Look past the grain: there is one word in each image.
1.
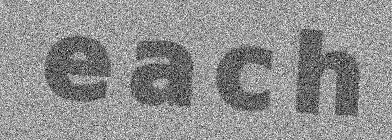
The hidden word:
each
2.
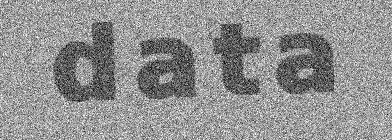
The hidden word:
data
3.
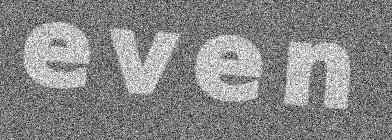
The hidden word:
even
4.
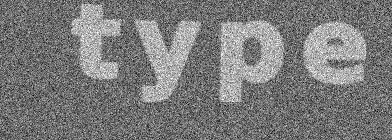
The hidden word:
type
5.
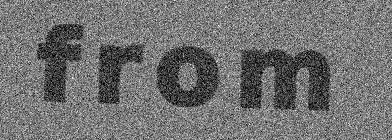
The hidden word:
from
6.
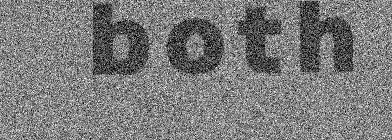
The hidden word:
both
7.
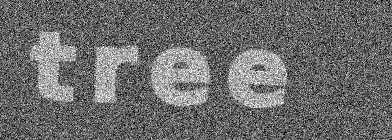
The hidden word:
tree
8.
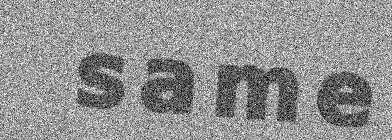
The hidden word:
same
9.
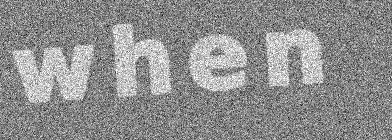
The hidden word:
when
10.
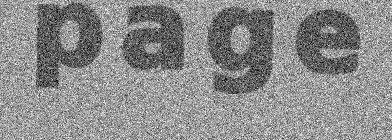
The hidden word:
page
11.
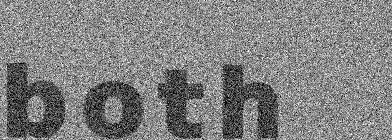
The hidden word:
both
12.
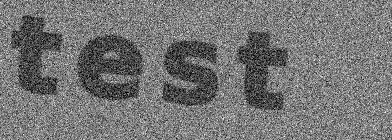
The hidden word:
test
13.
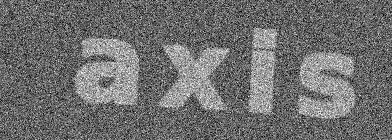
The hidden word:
axis
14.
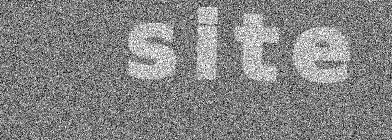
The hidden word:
site
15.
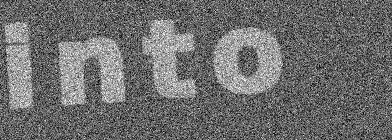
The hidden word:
into
